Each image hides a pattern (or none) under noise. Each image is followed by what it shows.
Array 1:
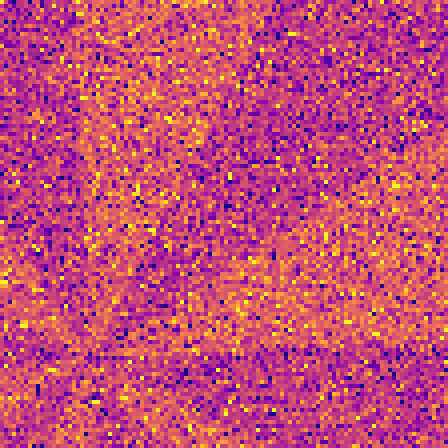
spokes from one point
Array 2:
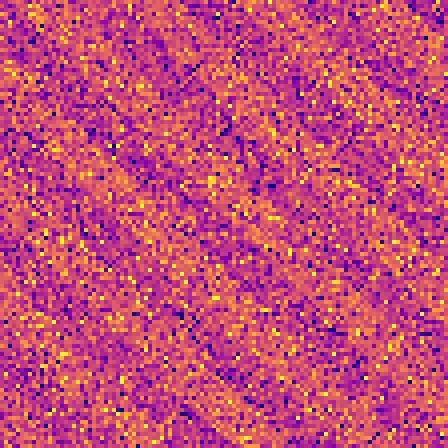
diagonal stripes
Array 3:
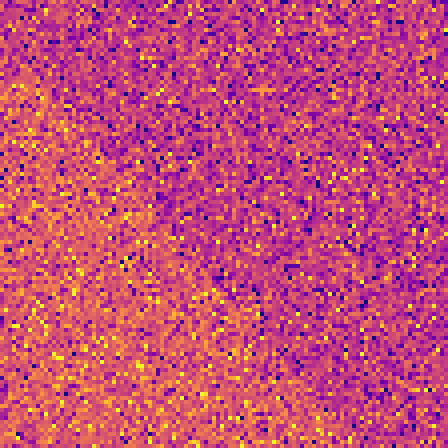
a sharp edge
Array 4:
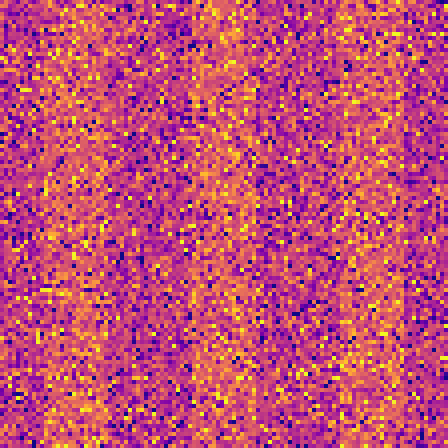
vertical stripes
